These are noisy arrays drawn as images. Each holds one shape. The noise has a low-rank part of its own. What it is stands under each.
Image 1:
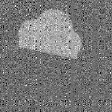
cloud
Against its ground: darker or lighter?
lighter
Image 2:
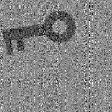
key
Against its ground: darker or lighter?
darker
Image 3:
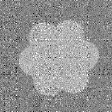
flower
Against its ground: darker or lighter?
lighter
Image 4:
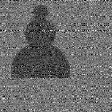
chess pawn
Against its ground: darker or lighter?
darker
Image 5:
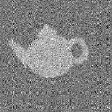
teapot
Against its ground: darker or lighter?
lighter
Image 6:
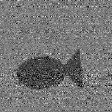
fish
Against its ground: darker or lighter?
darker
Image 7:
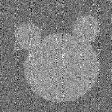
bear's head
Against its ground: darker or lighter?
lighter
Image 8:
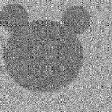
bear's head
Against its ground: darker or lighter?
darker
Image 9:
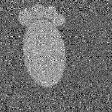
footprint
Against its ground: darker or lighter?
lighter
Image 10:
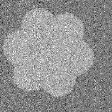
flower
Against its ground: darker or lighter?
lighter
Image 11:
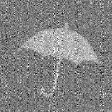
umbrella
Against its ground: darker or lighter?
lighter
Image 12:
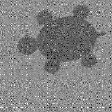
turtle
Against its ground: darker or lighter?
darker
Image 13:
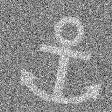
anchor
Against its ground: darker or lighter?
lighter
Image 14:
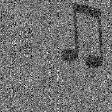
pair of musical notes
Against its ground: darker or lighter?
darker
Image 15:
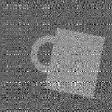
cup
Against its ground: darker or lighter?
lighter
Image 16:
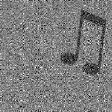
pair of musical notes
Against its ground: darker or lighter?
darker
